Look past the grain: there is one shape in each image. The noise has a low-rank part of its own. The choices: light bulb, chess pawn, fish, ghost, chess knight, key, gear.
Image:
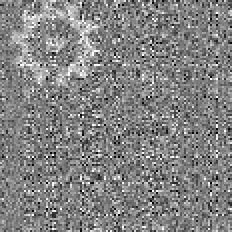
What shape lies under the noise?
gear
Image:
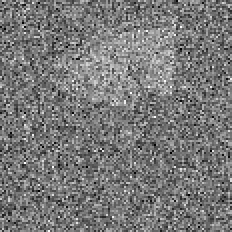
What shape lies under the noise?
chess knight
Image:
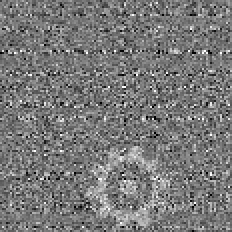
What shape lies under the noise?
gear
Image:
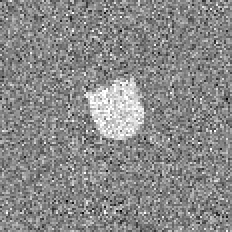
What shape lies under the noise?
ghost
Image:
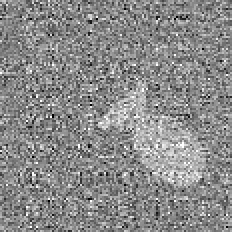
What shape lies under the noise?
fish
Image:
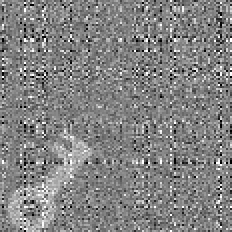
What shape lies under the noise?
key
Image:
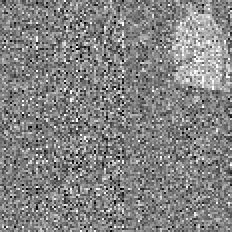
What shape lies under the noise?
chess knight
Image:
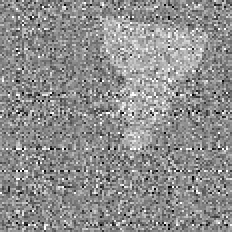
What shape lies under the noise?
chess pawn
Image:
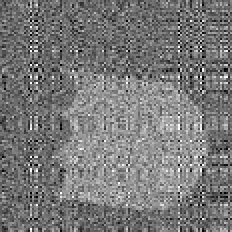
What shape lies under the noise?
ghost
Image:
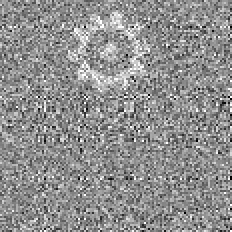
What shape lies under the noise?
gear
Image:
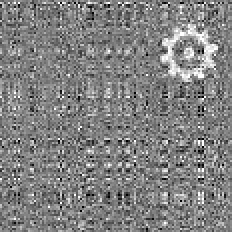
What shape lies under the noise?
gear
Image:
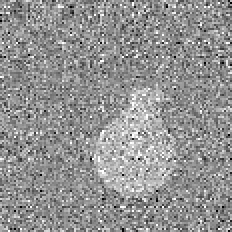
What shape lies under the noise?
light bulb
